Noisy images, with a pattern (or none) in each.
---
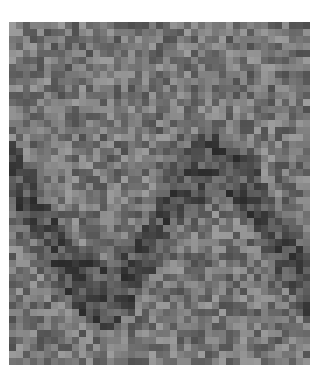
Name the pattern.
a wavy band
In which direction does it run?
left to right
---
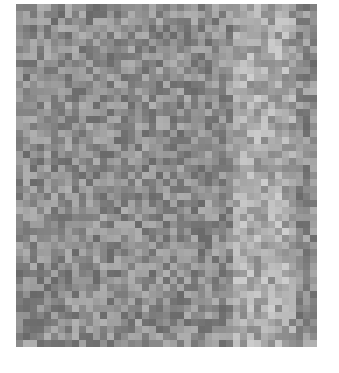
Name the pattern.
one vertical stripe
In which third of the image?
right
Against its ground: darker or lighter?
lighter
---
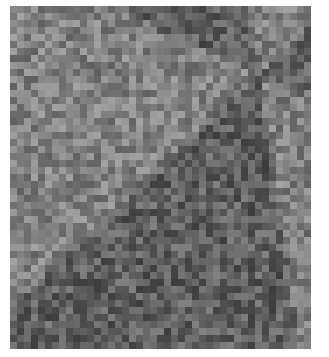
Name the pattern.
spokes from one point
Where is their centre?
top right
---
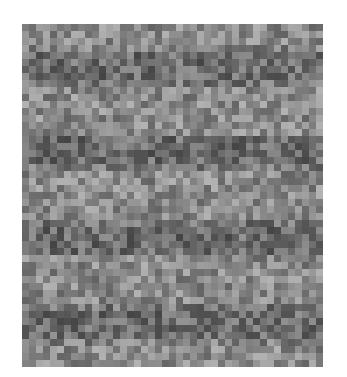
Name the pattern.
horizontal stripes
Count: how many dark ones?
4
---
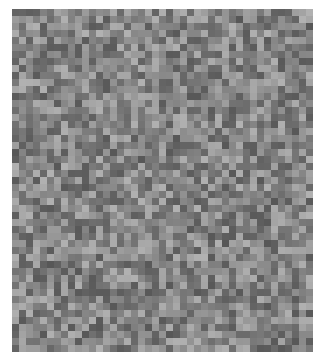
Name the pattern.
only noise
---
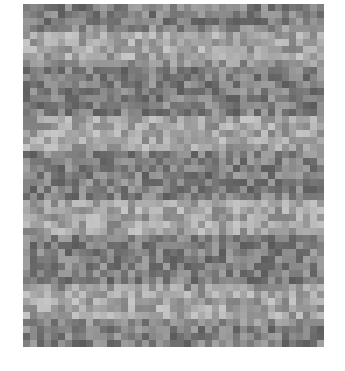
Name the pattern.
horizontal stripes
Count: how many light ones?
4
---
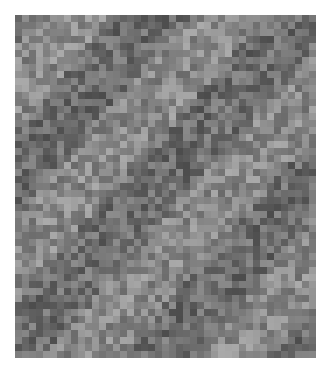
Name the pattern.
diagonal stripes
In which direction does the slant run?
bottom left to top right
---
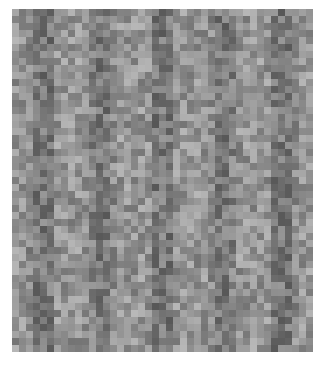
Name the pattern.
vertical stripes
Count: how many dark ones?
5
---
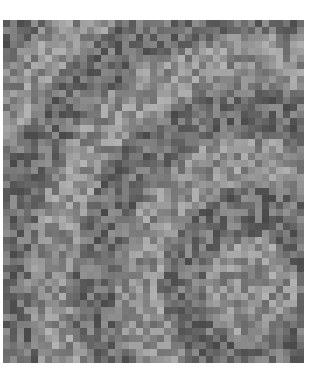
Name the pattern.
rings round one point
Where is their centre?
bottom right
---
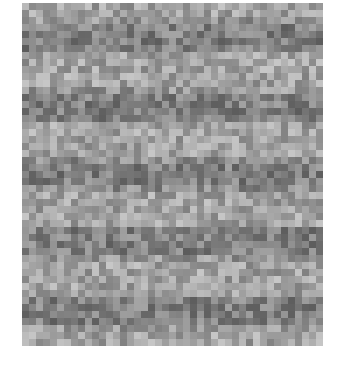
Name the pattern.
horizontal stripes
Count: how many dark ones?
5
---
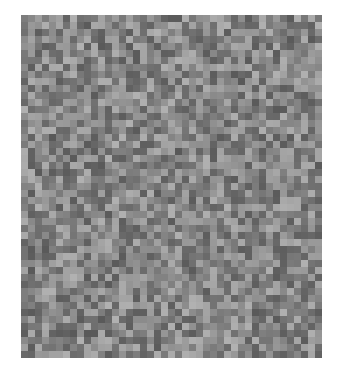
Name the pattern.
only noise
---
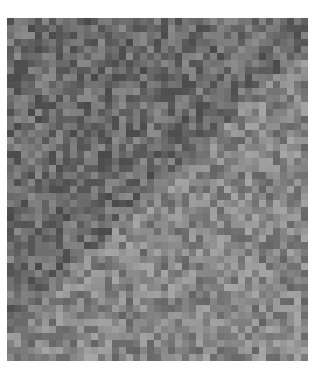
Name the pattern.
a sharp edge
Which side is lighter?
bottom right
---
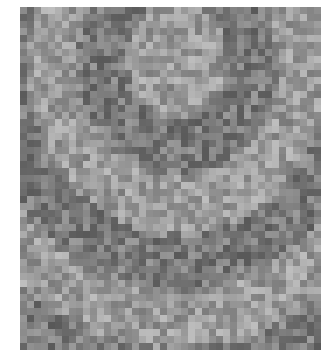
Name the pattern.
rings round one point
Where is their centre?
top middle
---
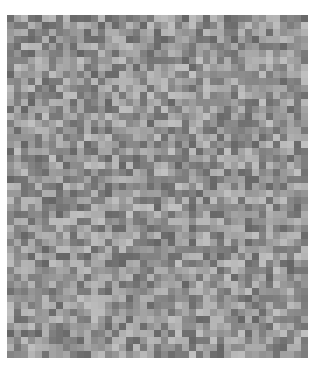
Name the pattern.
only noise
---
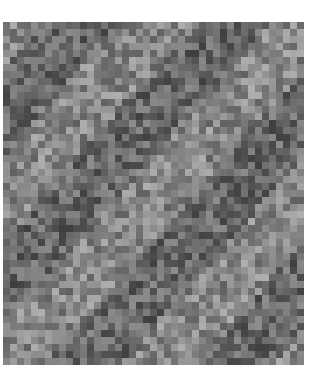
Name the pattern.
diagonal stripes
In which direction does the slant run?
bottom left to top right
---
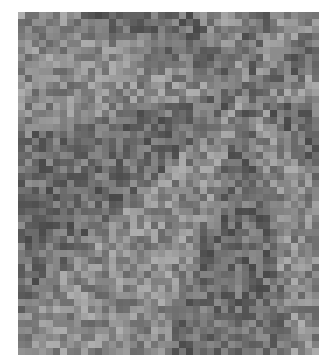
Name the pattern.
spokes from one point
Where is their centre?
top right
